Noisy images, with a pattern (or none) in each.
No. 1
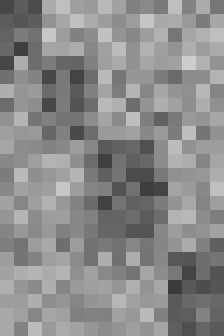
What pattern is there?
blocks along the diagonal
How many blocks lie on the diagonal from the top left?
4
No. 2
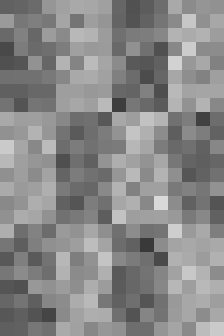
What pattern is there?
a checkerboard
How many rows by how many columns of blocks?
3 by 4
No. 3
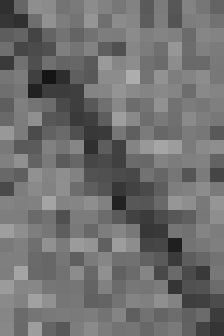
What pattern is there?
a diagonal band
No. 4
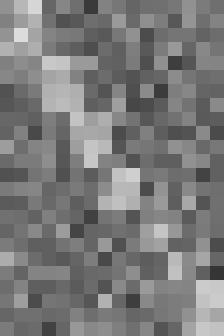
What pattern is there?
blocks along the diagonal
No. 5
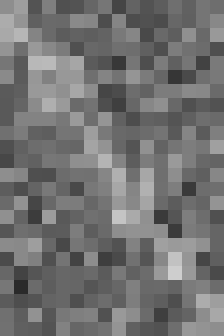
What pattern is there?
blocks along the diagonal
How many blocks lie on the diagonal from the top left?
6
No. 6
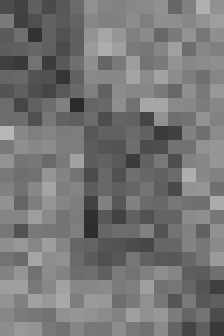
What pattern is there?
blocks along the diagonal
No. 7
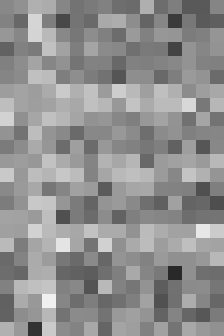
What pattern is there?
bands of rows crossing bands of columns
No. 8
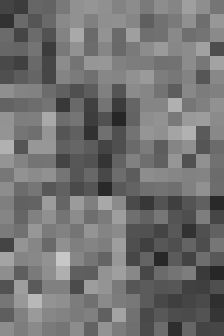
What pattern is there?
blocks along the diagonal
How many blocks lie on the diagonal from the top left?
3
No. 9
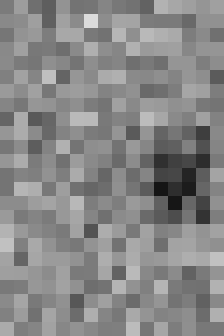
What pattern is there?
one block
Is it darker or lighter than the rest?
darker
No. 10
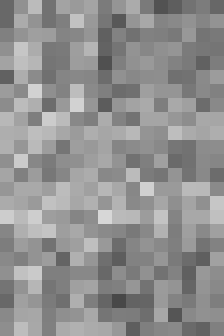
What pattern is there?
bands of rows crossing bands of columns
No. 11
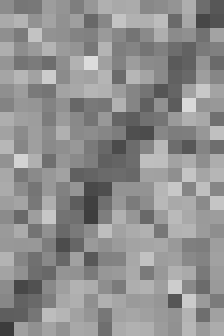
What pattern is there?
a diagonal band
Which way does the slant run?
bottom left to top right
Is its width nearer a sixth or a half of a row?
a sixth
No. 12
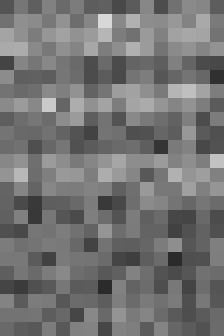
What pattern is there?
bands of rows
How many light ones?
3
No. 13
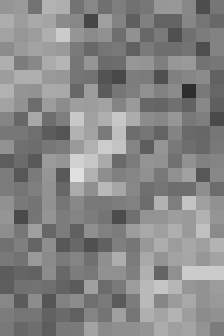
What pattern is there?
blocks along the diagonal
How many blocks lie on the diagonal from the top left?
3
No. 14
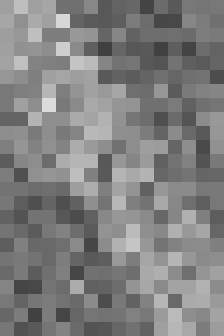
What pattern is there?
a diagonal band
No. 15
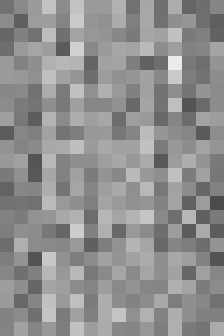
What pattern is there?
bands of columns
